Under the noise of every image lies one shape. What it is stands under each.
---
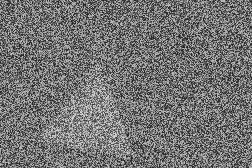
triangle
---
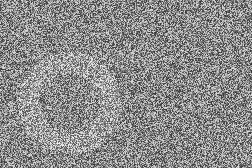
ring
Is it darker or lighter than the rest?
lighter
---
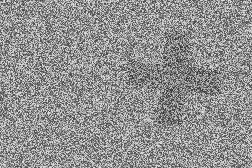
cross
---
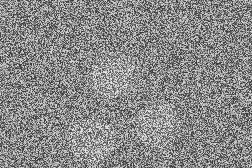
three dots
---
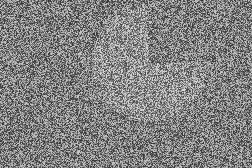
disc with a wedge cut out
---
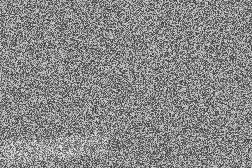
bar
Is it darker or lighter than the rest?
lighter
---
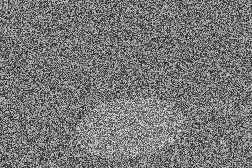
ellipse
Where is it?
bottom middle
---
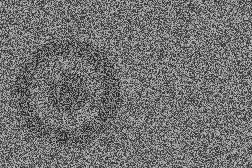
bullseye
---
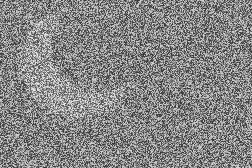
crescent
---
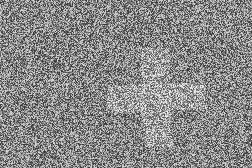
cross
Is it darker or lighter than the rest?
lighter
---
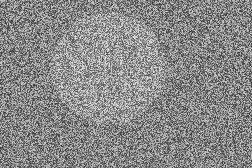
disc
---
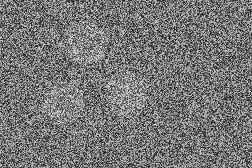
three dots
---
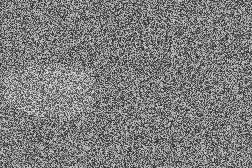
ellipse
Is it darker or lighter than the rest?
lighter
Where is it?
middle left
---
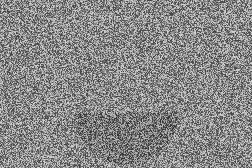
half disc
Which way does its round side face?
down
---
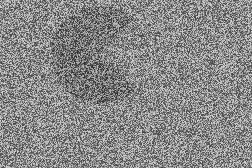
disc with a wedge cut out
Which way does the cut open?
right
